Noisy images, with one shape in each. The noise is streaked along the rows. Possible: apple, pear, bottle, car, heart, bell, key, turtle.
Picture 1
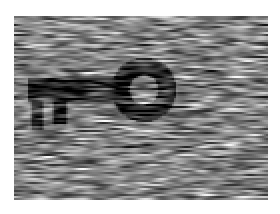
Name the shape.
key
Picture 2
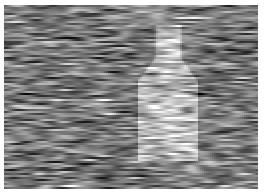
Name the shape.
bottle
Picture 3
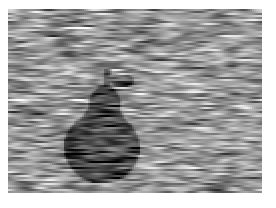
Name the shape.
pear
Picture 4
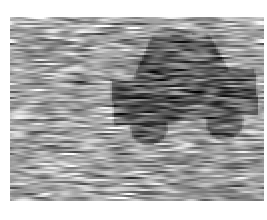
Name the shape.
car
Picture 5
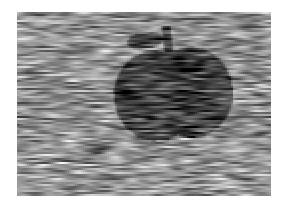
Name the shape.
apple
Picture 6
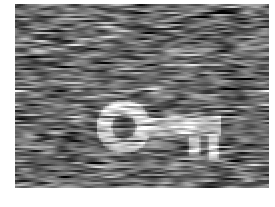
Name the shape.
key
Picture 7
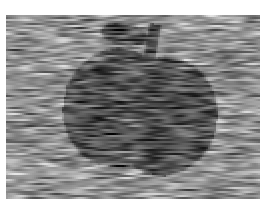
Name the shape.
apple
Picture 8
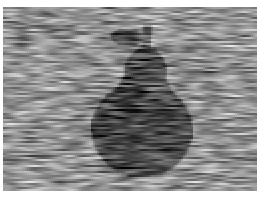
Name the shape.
pear
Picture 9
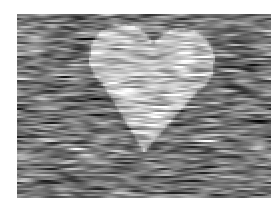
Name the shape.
heart
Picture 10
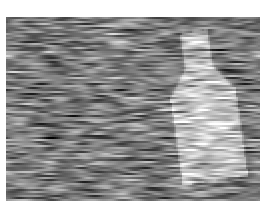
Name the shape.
bottle
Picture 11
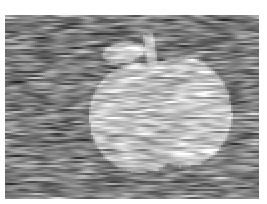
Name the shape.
apple
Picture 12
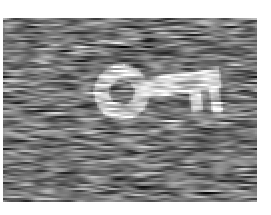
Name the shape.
key
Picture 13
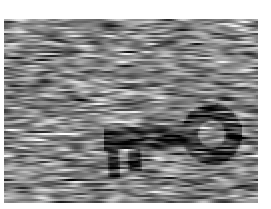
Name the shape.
key
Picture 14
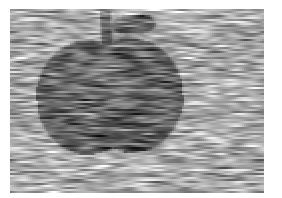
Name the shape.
apple
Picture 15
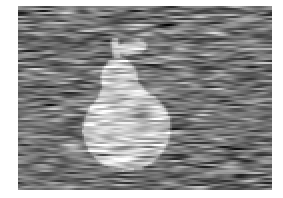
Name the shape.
pear
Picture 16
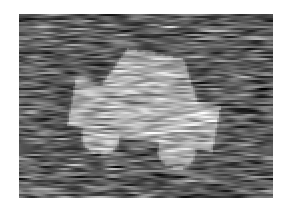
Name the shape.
car
